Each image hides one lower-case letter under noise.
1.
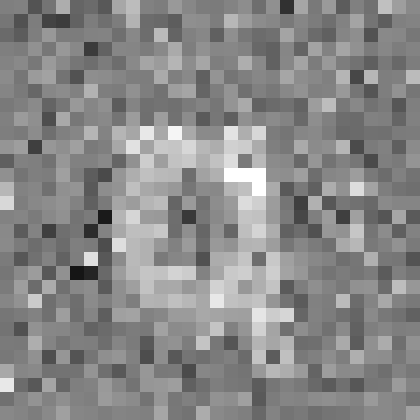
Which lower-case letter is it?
q
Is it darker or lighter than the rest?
lighter
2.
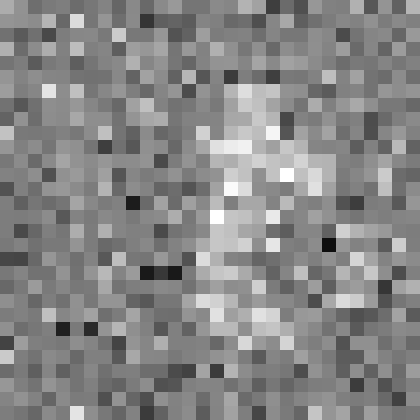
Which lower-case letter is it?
t
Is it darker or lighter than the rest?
lighter
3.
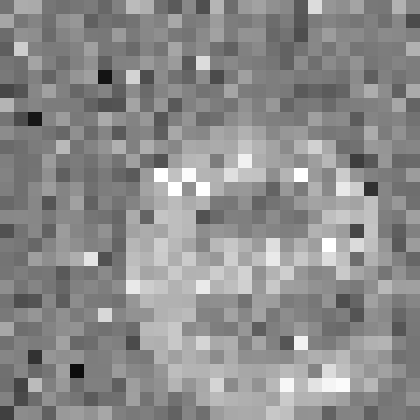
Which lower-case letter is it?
e
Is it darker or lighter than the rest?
lighter
